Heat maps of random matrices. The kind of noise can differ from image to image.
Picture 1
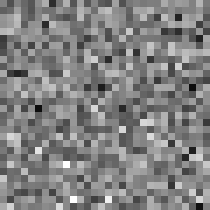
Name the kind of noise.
independent entries
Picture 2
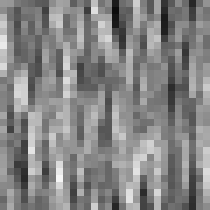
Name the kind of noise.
streaked along the columns
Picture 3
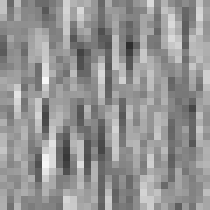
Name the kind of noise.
streaked along the columns
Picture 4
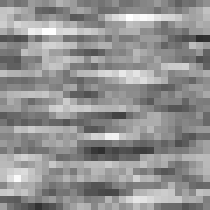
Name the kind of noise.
streaked along the rows
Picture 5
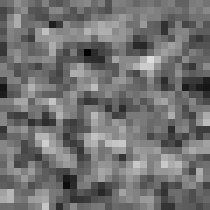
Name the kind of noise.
blotchy
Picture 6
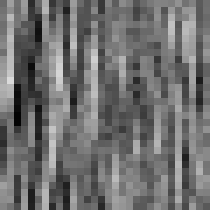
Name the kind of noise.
streaked along the columns
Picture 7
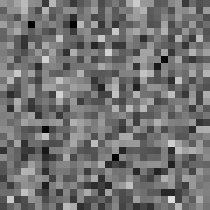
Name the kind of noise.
independent entries
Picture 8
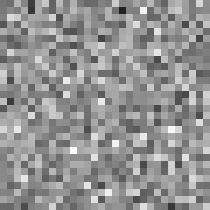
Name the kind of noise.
independent entries
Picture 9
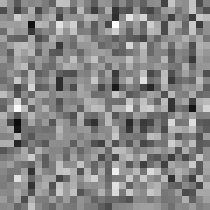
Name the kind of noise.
low rank plus noise
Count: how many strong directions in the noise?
two
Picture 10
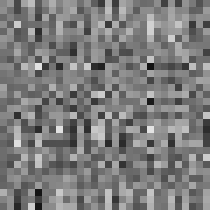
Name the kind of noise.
low rank plus noise
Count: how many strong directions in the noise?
two
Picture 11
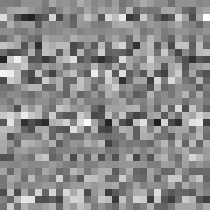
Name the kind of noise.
rows of uneven size
